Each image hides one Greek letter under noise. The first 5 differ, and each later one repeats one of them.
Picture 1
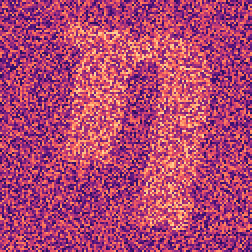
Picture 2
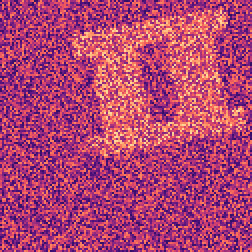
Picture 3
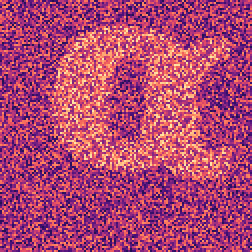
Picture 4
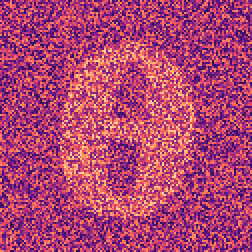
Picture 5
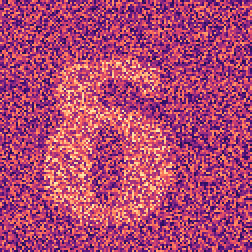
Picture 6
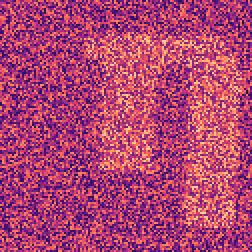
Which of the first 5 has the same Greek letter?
1
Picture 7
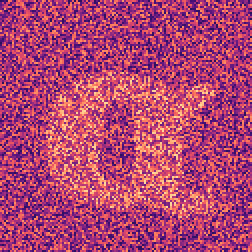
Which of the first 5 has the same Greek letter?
3
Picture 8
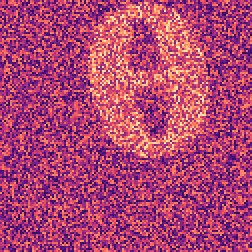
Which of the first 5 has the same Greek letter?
4
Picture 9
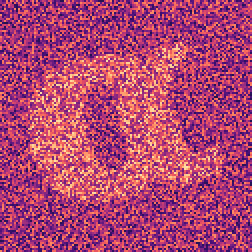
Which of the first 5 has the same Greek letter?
3
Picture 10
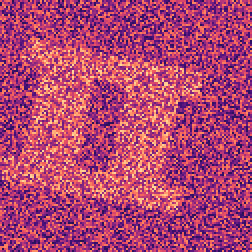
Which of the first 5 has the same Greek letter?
2
